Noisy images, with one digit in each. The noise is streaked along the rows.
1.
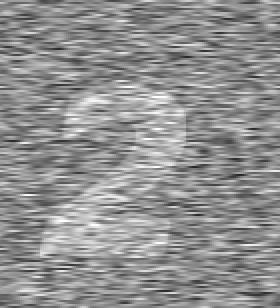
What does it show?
light 2
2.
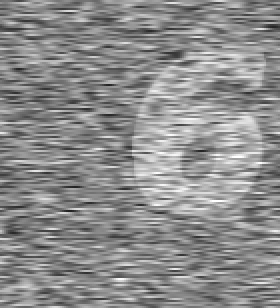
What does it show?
light 6
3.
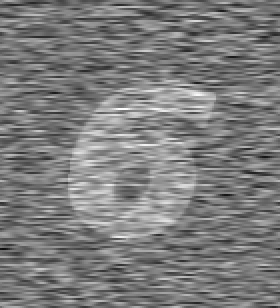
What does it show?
light 6
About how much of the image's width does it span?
half
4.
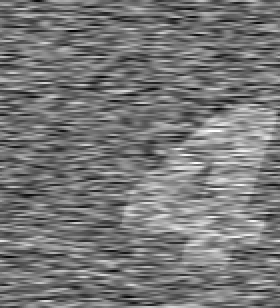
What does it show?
light 4
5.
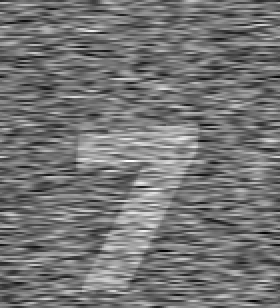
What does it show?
light 7
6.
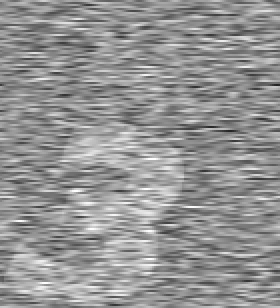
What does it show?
light 3
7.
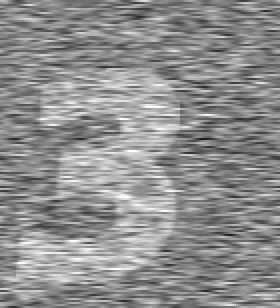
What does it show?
light 3
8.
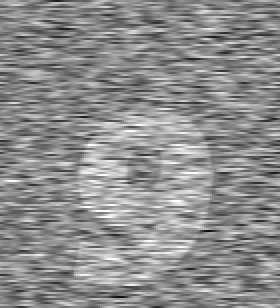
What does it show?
light 9
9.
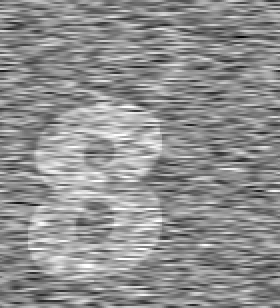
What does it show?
light 8
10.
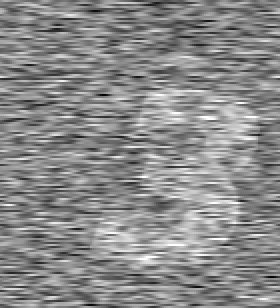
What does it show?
light 3
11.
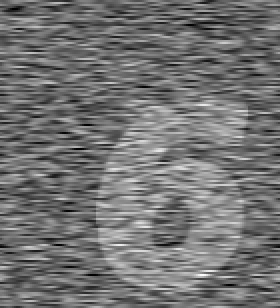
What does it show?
light 6
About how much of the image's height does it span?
two thirds
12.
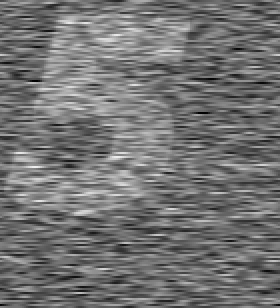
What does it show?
light 5
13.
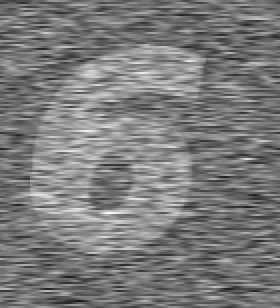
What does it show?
light 6
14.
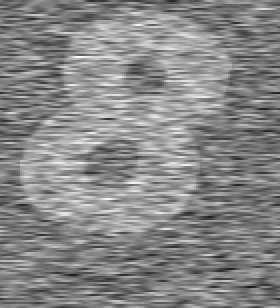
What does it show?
light 8
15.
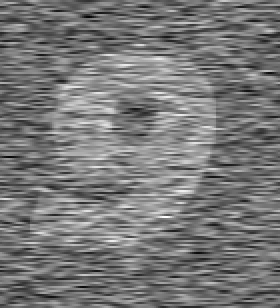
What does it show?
light 9
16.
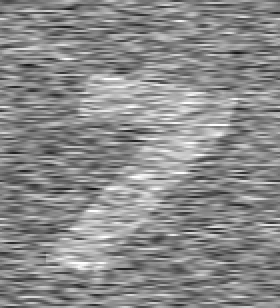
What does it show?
light 7
